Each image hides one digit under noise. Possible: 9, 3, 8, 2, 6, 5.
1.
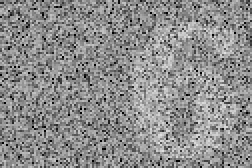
6
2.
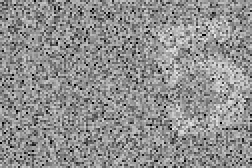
5
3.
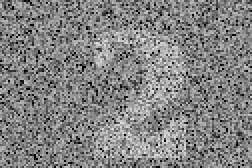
2
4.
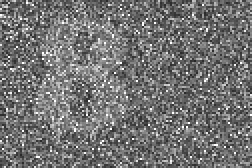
8
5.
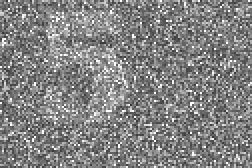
5
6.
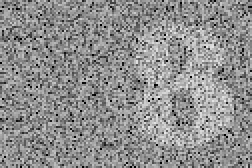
8
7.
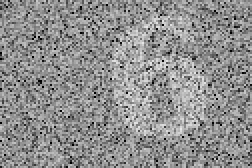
6
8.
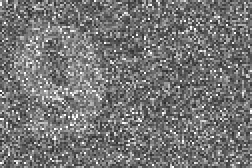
9
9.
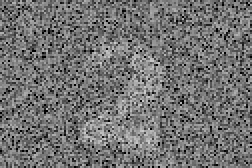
2
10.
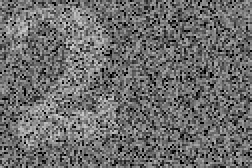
2
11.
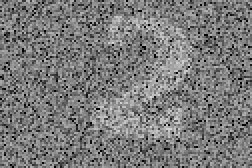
2
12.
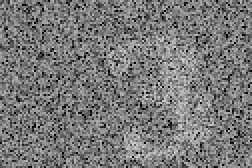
3
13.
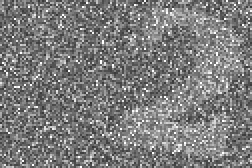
2
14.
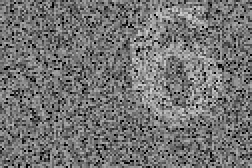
6
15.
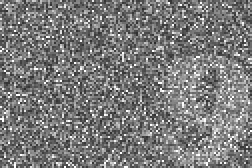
9
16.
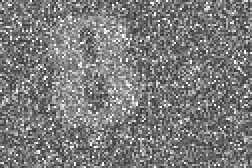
8
